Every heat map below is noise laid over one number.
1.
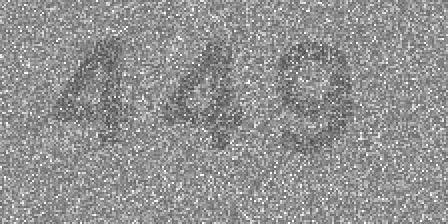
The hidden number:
449
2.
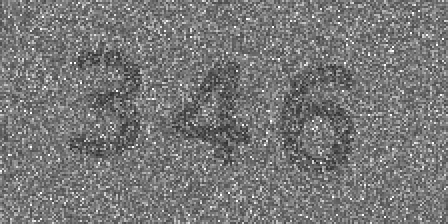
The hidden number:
346
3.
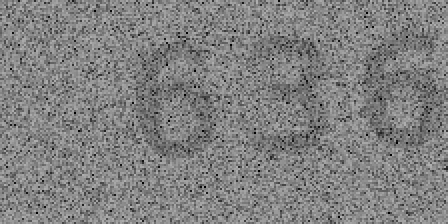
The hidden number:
636
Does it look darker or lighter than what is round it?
darker
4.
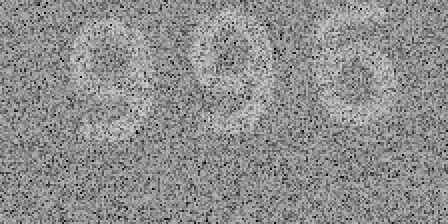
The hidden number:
996
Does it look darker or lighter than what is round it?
lighter
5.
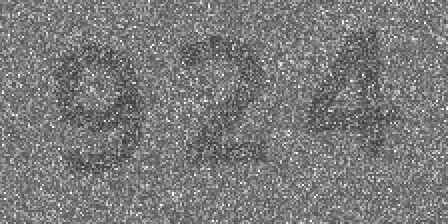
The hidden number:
924
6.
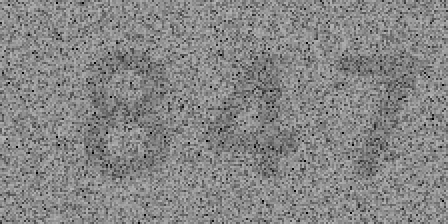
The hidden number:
847
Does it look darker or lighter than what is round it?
darker
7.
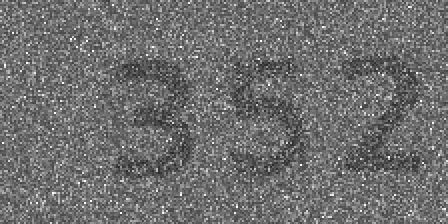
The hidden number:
352
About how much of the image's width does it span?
two thirds
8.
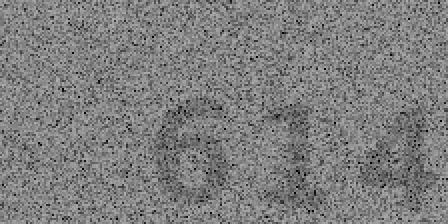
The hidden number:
614
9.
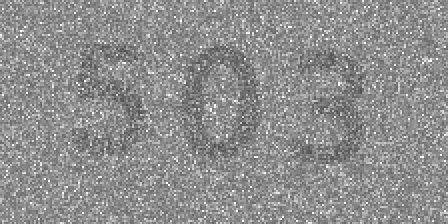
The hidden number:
503
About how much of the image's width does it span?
two thirds
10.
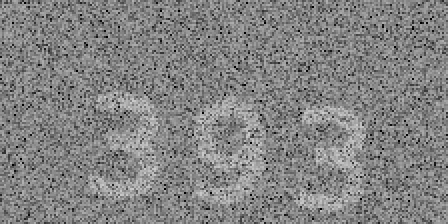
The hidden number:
393
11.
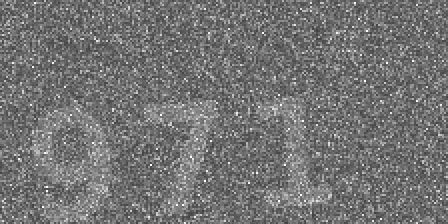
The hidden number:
971
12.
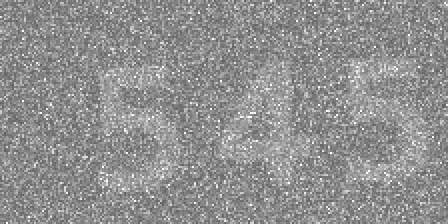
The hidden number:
545
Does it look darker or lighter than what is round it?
lighter
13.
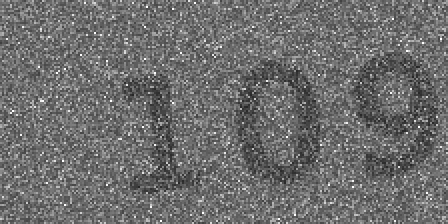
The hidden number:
109
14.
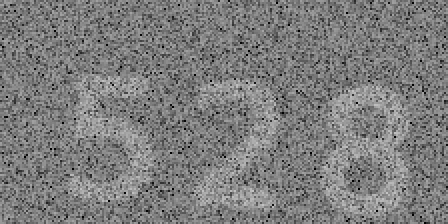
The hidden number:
528
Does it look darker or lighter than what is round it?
lighter
